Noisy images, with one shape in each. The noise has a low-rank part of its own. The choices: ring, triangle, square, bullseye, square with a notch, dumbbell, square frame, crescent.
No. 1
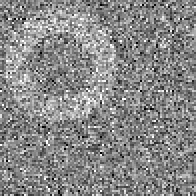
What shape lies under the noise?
ring
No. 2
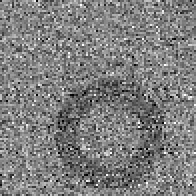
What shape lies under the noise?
ring
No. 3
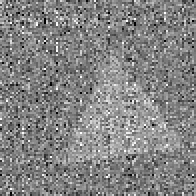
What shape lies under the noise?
triangle
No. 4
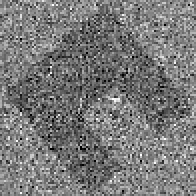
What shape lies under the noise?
square with a notch
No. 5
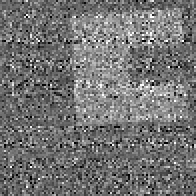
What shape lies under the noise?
square with a notch
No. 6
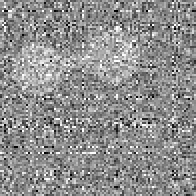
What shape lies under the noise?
dumbbell
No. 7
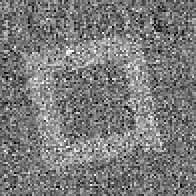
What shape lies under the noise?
square frame
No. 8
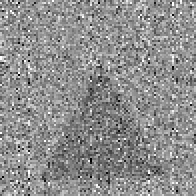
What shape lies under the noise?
triangle
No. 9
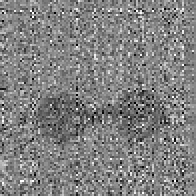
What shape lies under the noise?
dumbbell
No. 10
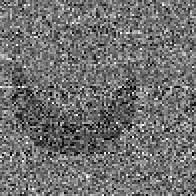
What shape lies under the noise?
crescent
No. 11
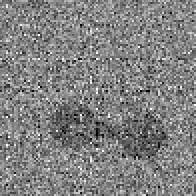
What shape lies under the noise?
dumbbell
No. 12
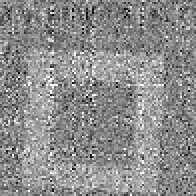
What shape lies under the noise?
square frame
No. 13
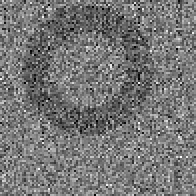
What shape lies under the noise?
ring
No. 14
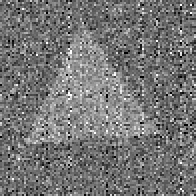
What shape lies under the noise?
triangle
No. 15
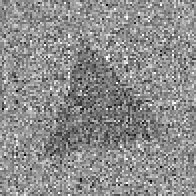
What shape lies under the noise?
triangle
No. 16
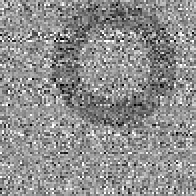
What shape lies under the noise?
ring
